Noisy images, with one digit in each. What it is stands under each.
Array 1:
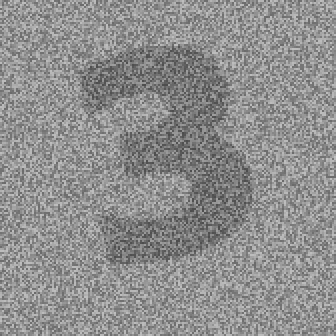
dark 3
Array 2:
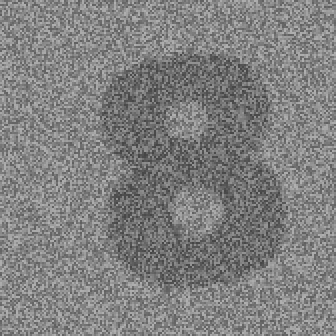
dark 8
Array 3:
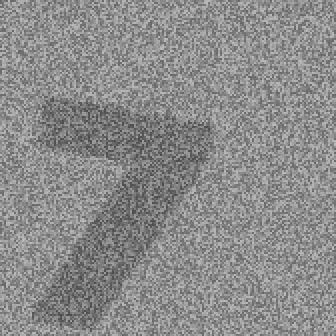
dark 7
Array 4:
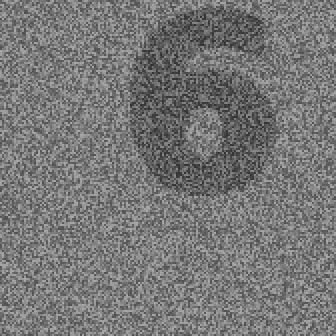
dark 6
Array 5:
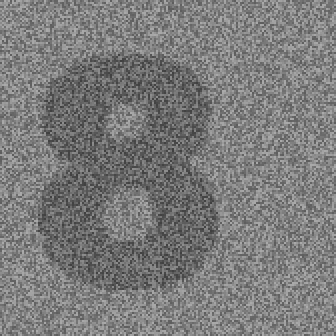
dark 8
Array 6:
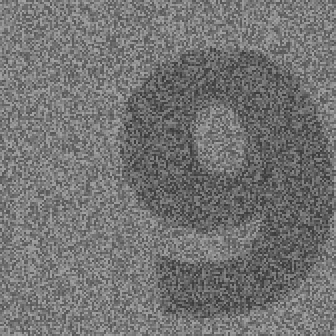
dark 9
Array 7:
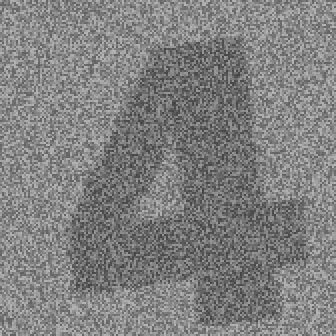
dark 4
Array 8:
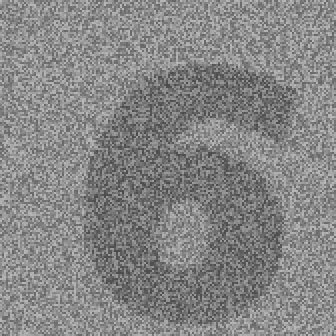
dark 6
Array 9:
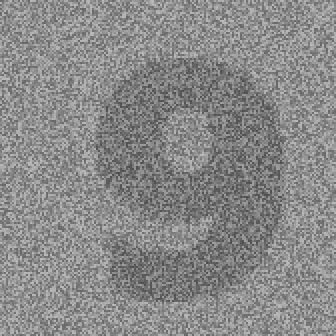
dark 9
